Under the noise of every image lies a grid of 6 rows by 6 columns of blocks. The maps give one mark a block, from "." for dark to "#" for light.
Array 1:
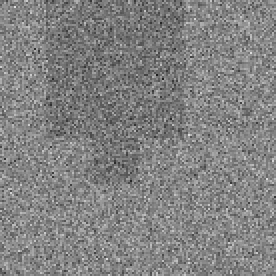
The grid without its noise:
#...##
#...##
#...##
##.###
######
######
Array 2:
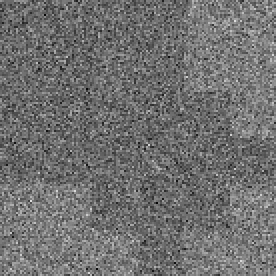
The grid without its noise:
....##
....##
.....#
......
##...#
###.##
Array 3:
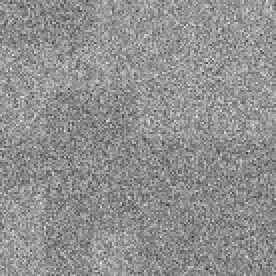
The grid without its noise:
..####
######
#..###
......
#.....
#.#...
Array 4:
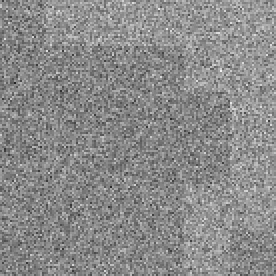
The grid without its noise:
.#####
....##
.....#
.....#
....##
....#.
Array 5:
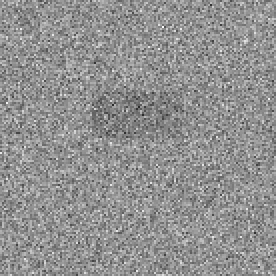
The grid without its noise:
######
######
##..##
######
######
######
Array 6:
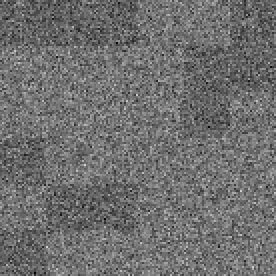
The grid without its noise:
...##.
####..
####.#
.#####
#..###
.#####
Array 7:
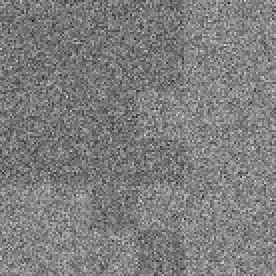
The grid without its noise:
....##
....##
...###
....##
##.###
###.##
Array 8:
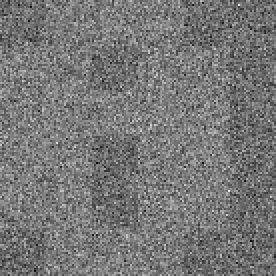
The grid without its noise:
.###..
##.##.
#####.
##.##.
##.##.
.###..
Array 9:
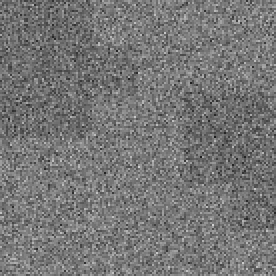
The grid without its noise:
..####
...###
..##..
####..
#####.
######
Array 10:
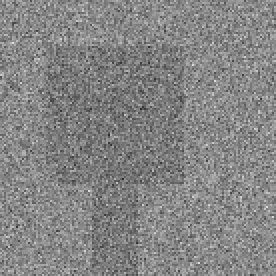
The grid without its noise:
######
#...##
#...##
#...##
##.###
##.###
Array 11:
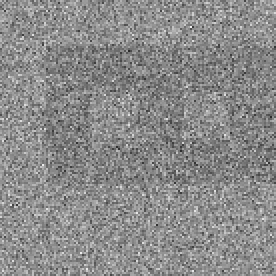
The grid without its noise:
######
#.....
#.#.#.
#.....
######
######
